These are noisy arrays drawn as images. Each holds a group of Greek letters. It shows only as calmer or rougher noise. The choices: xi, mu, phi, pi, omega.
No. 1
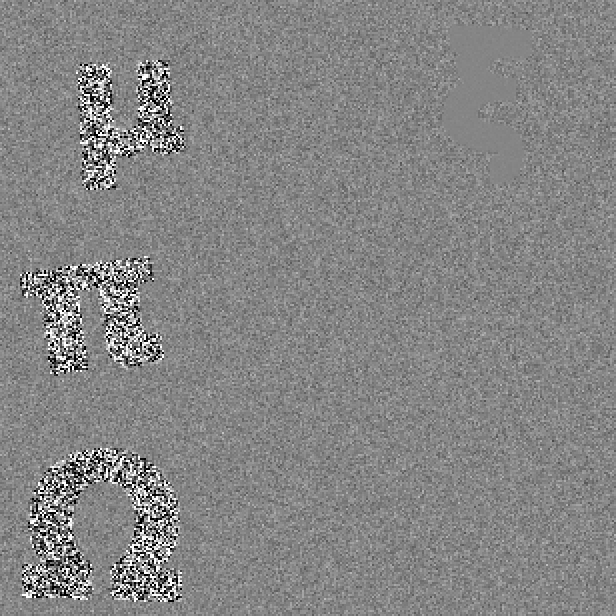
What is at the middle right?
nothing
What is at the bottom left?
omega
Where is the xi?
top right
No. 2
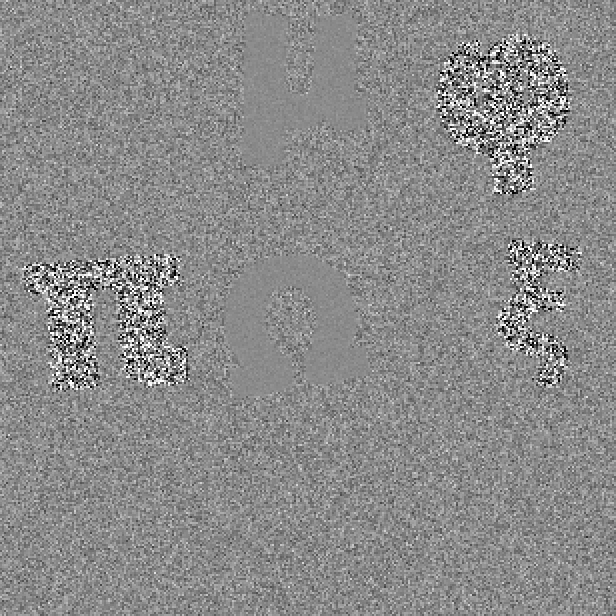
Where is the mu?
top middle
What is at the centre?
omega
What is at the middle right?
xi
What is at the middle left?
pi
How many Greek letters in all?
5
